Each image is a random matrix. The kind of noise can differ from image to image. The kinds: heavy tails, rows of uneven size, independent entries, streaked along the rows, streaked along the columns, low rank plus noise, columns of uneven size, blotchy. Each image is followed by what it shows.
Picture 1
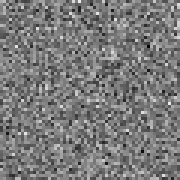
independent entries
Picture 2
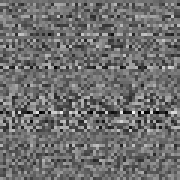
rows of uneven size
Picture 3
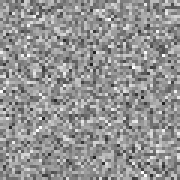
independent entries
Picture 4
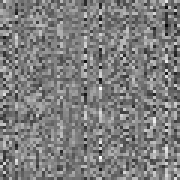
columns of uneven size
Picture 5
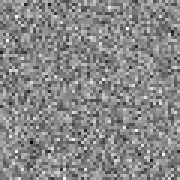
independent entries
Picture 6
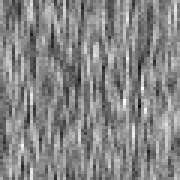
streaked along the columns
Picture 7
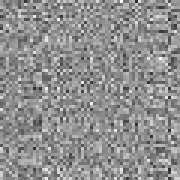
low rank plus noise
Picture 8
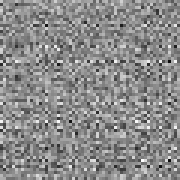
low rank plus noise
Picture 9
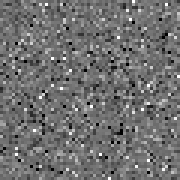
heavy tails
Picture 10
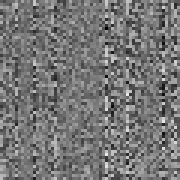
columns of uneven size
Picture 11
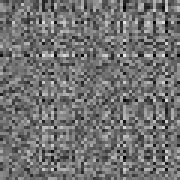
low rank plus noise
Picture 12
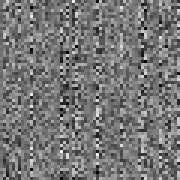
columns of uneven size
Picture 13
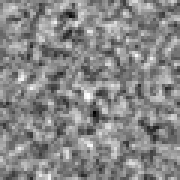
blotchy
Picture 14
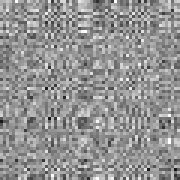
low rank plus noise
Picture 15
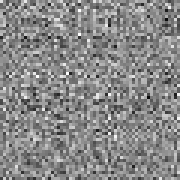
low rank plus noise
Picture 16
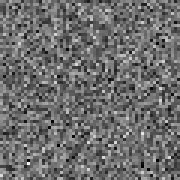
independent entries
